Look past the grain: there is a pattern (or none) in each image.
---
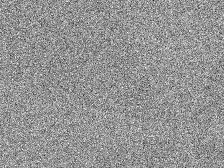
spokes from one point
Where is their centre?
bottom right
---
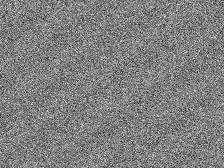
diagonal stripes
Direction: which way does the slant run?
bottom left to top right
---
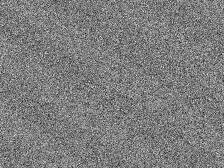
diagonal stripes
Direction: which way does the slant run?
top left to bottom right
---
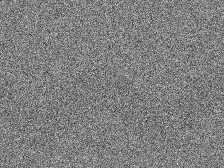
a wavy band
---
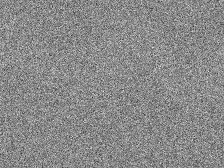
a wavy band
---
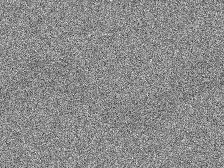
a wavy band
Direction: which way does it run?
left to right
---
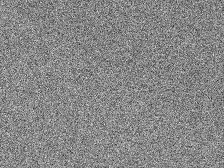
a sharp edge
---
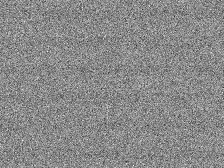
horizontal stripes
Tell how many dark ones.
6
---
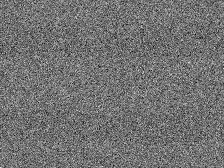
horizontal stripes
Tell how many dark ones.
2
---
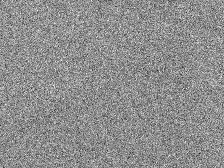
spokes from one point
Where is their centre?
top right
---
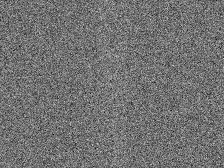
one vertical stripe
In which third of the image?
middle
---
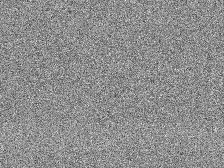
one horizontal stripe
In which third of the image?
bottom
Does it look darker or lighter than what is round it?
lighter
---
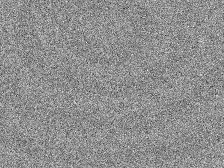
rings round one point
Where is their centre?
top middle
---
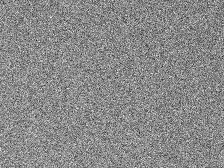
a smooth slope
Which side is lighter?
bottom left
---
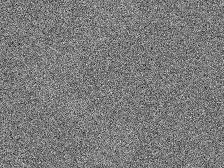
a wavy band
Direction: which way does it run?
top to bottom
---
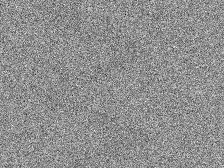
a wavy band
